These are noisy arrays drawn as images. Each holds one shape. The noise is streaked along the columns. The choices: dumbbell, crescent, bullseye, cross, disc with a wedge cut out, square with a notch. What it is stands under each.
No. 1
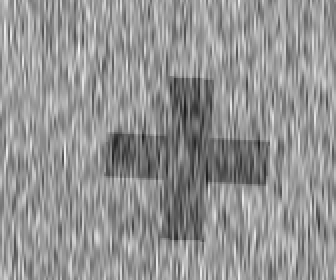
dark cross
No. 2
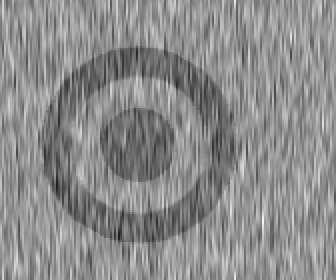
dark bullseye
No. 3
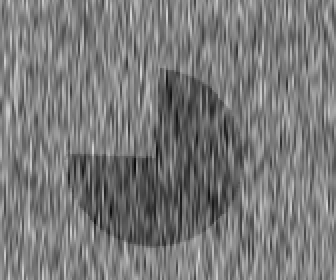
dark disc with a wedge cut out
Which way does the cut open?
up and left
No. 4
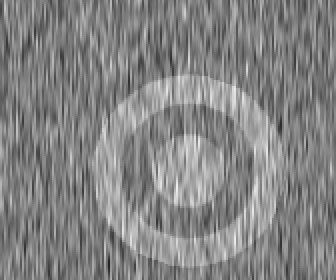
light bullseye
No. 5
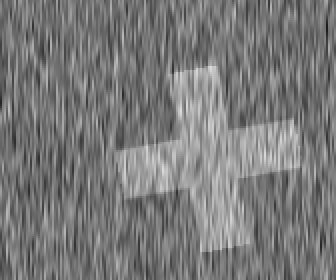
light cross
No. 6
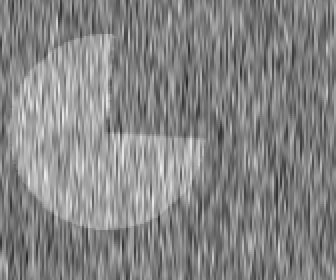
light disc with a wedge cut out
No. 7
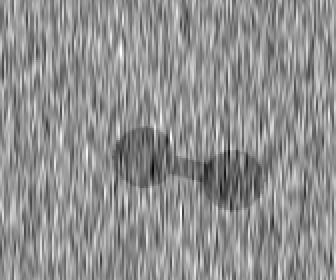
dark dumbbell
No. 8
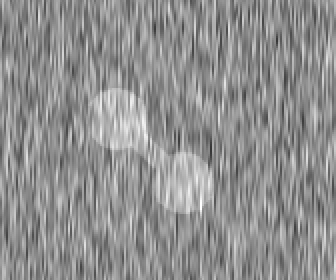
light dumbbell, centre
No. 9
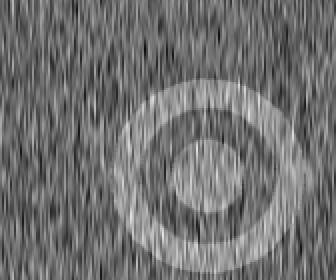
light bullseye
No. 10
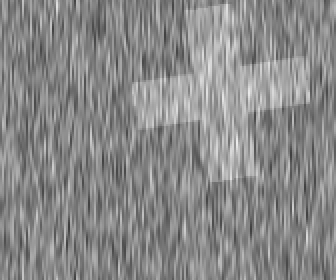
light cross
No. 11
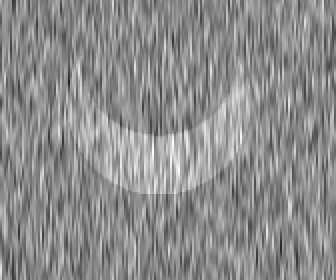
light crescent
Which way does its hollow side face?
up
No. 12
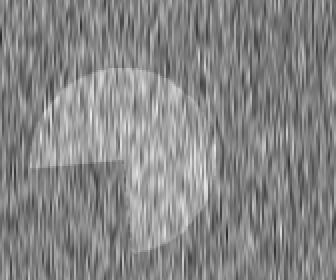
light disc with a wedge cut out
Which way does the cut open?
down and left
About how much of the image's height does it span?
two thirds
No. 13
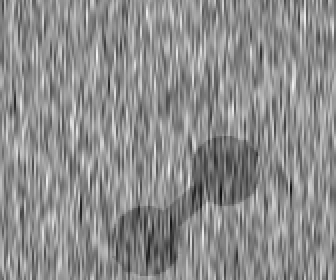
dark dumbbell
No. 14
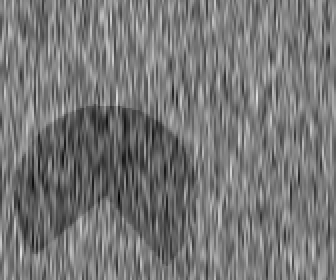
dark disc with a wedge cut out
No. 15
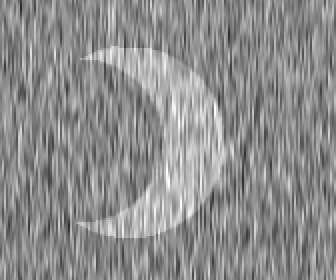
light crescent
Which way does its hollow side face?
left
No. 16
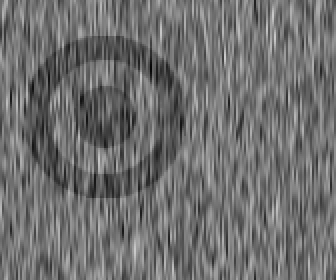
dark bullseye
